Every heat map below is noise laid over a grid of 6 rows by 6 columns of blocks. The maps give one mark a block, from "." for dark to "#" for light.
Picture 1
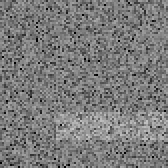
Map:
. . . . . .
. . . . . .
. . . . . .
. . . . . .
. . # # # #
. . . . . .
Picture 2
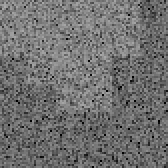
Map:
# # # # # .
# # # # # .
. # # # . .
. . # # . .
. . . . . .
. . . . . .
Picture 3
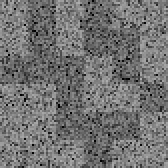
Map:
# . # . # #
# . # . . #
. . . # . #
# # . # # .
# # . . . #
# # # . # #
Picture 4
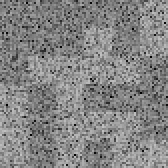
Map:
. . . . . #
. . . # . #
. # # # # .
# . # . . .
# . # # # .
# . # . # #
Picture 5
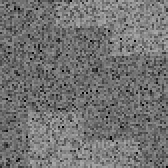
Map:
. . # # # #
. . . . # #
. . . . . .
. . . . . .
. # # . . .
. # # # # .
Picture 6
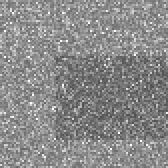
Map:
# # # # # #
# # # # # #
# # . . . .
# # . . . .
# # . . . .
# # # # # #
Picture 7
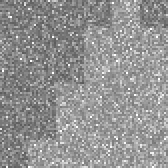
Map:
. . . . # .
. . . # # #
. . . # # #
. . # # # #
. . # # # #
. # # # # #
